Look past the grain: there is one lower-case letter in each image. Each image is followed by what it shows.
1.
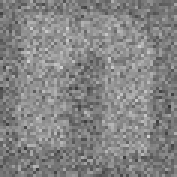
n
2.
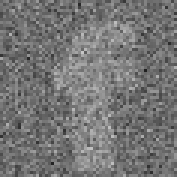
f
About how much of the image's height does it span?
nearly all
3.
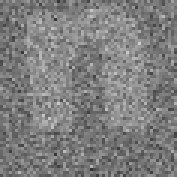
n
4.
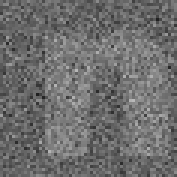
n
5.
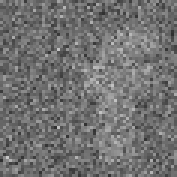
f
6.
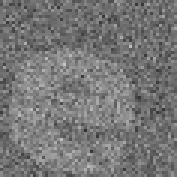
e
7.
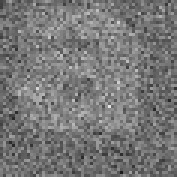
a
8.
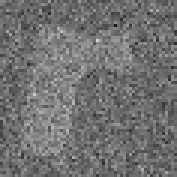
r
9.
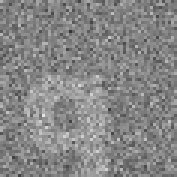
q
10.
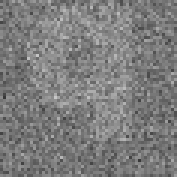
q
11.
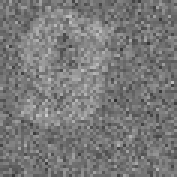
g
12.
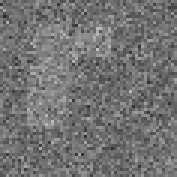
r
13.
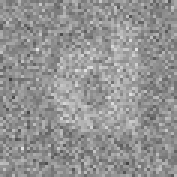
d
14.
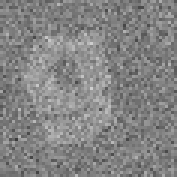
g
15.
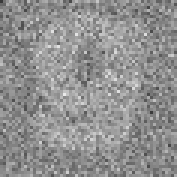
g
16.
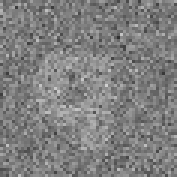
q
